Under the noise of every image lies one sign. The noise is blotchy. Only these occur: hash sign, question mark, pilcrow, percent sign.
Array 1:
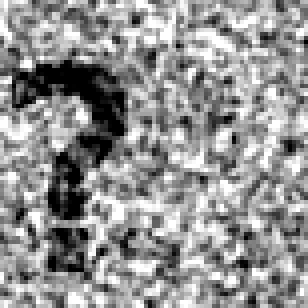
dark question mark
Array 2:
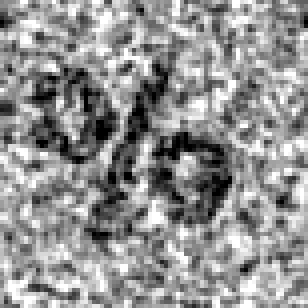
dark percent sign
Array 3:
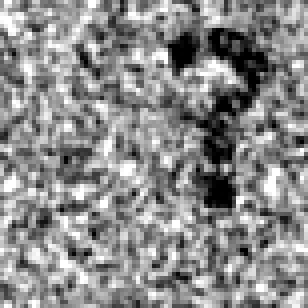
dark question mark
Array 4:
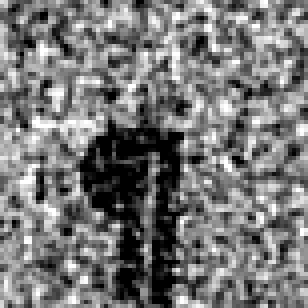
dark pilcrow
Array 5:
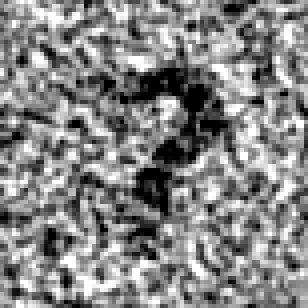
dark question mark
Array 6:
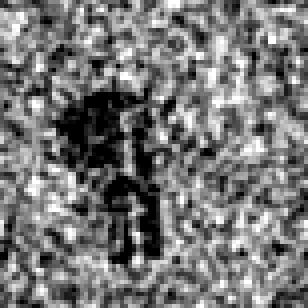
dark pilcrow
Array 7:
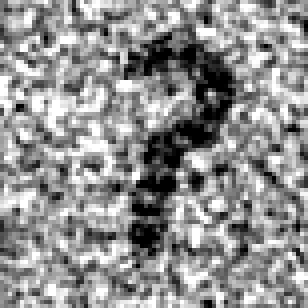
dark question mark
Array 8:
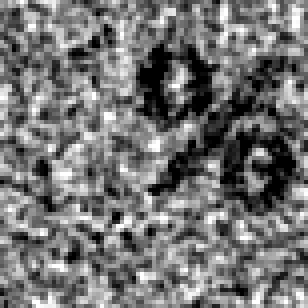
dark percent sign
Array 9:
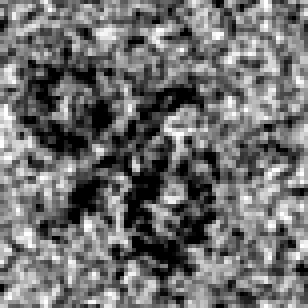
dark percent sign
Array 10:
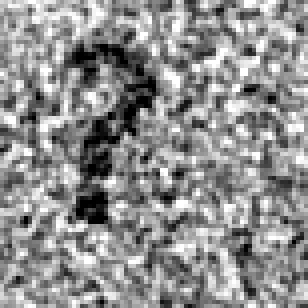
dark question mark
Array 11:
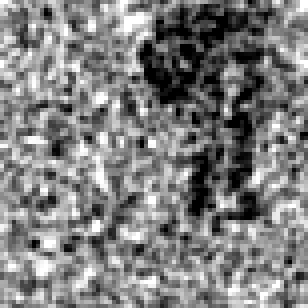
dark pilcrow
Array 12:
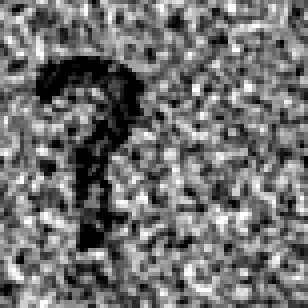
dark question mark
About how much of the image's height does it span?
two thirds
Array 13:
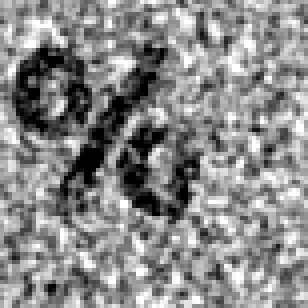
dark percent sign
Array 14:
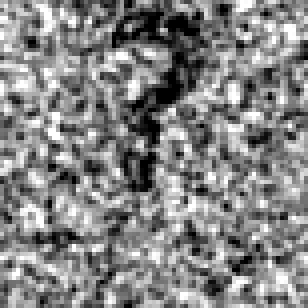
dark question mark
